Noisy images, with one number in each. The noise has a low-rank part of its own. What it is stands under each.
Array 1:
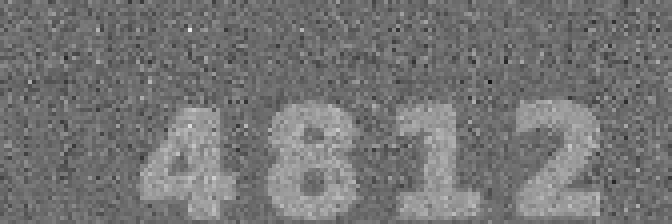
4812
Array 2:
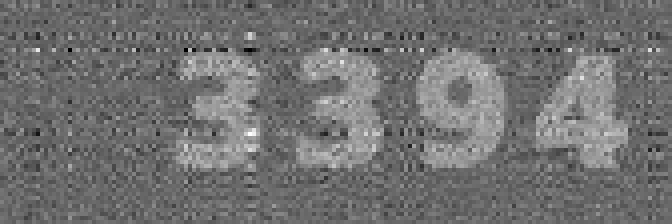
3394
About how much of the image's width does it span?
two thirds
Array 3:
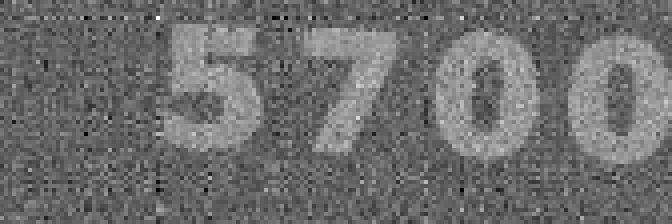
5700
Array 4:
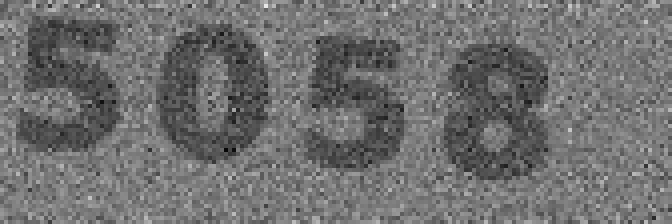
5058
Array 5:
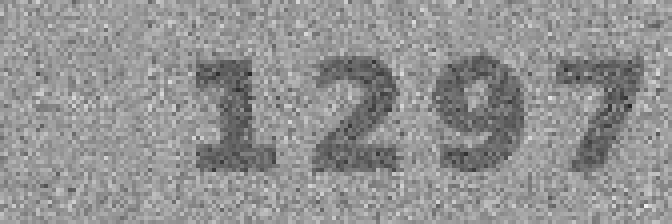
1297
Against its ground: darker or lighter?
darker
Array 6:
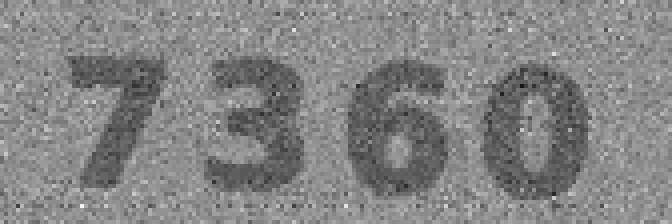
7360
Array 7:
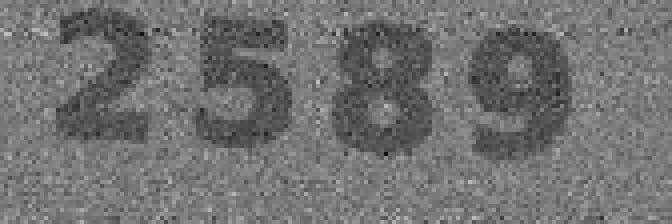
2589
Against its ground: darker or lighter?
darker
